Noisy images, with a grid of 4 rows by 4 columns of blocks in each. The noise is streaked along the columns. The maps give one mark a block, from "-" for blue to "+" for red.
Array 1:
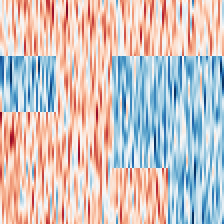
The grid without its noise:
++++
-+--
++--
+++-
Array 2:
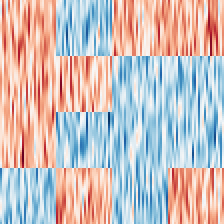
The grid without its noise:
+-++
++--
+---
-+-+
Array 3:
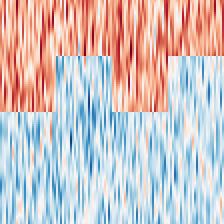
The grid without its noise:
++++
+-+-
----
----
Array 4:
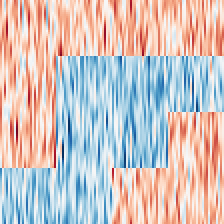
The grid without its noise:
++++
+---
+--+
--++
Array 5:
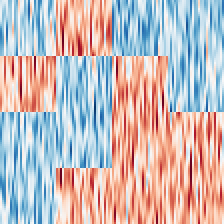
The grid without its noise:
-+--
+-+-
--++
-+++
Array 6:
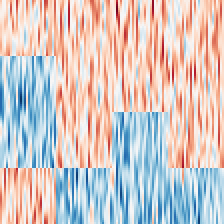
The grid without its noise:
++++
-+++
-+-+
+---
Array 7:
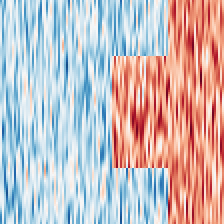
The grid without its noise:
---+
--++
--++
---+
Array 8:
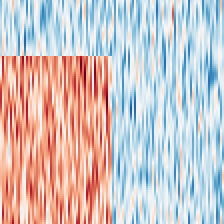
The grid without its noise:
----
++--
++--
++--
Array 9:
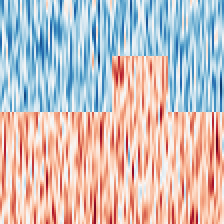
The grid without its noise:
----
--+-
++++
++++
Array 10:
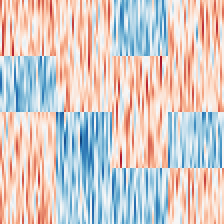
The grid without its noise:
++-+
-+++
+-+-
+--+
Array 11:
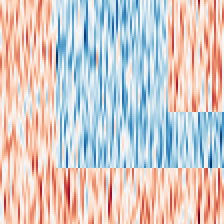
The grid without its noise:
+--+
+--+
+---
++++
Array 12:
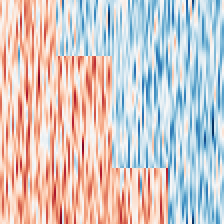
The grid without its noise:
+---
++--
++--
+++-
